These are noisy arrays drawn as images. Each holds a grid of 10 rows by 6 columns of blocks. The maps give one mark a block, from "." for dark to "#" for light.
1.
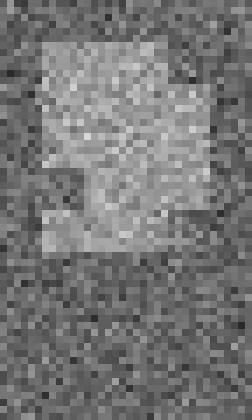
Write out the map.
......
.###..
.####.
.####.
..###.
.###..
......
......
......
......
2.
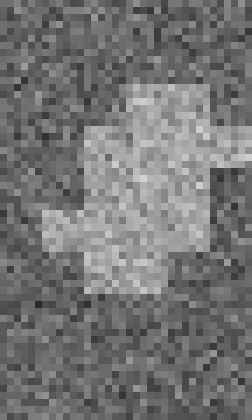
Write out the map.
......
......
...##.
..####
..###.
.####.
..##..
......
......
......
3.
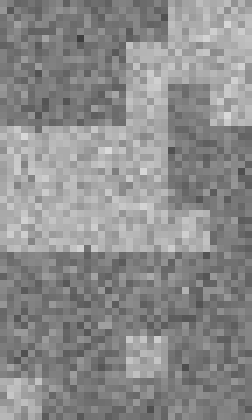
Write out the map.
....##
...###
...#.#
####..
####..
#####.
......
......
...#..
#.....
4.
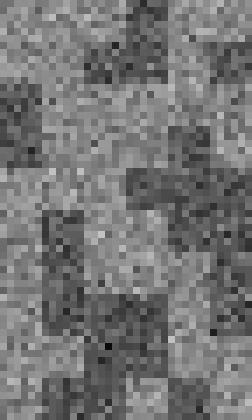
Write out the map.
###.##
##..#.
.#####
.###.#
###...
#.##..
#.###.
#...#.
##..##
#..#.#
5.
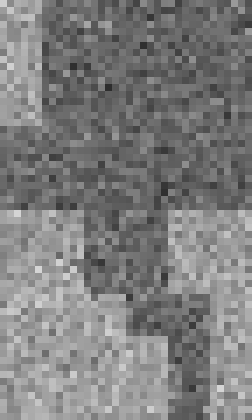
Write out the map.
#.....
#.....
#.....
......
......
##..##
##..##
###..#
####.#
####.#
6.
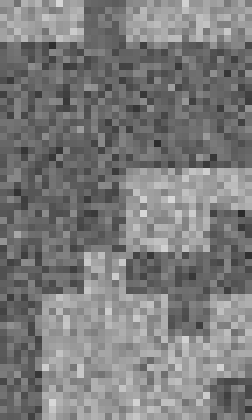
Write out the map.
##.###
......
......
......
...###
...##.
..#...
.###.#
.#####
.####.
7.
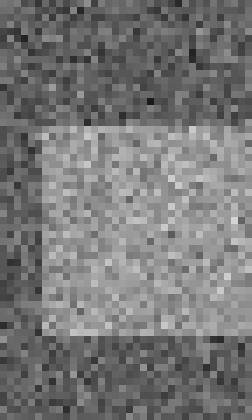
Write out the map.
......
......
......
.#####
.#####
.#####
.#####
.#####
......
......
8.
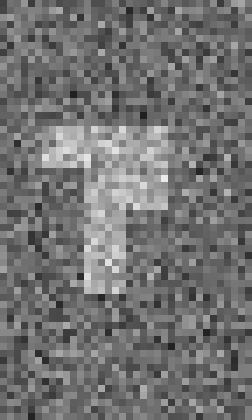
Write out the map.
......
......
......
.###..
..##..
..#...
..#...
......
......
......
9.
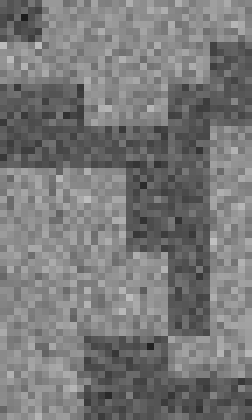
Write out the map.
.#####
#####.
..##..
.....#
###..#
###..#
####.#
####.#
##..##
##....
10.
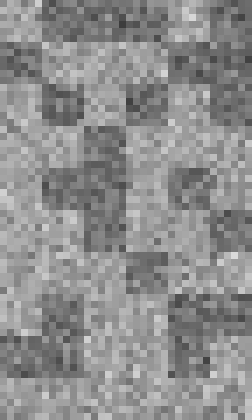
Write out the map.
#...#.
.###..
#.#.#.
##.###
#..#.#
##.##.
###.##
#.##..
..##.#
######
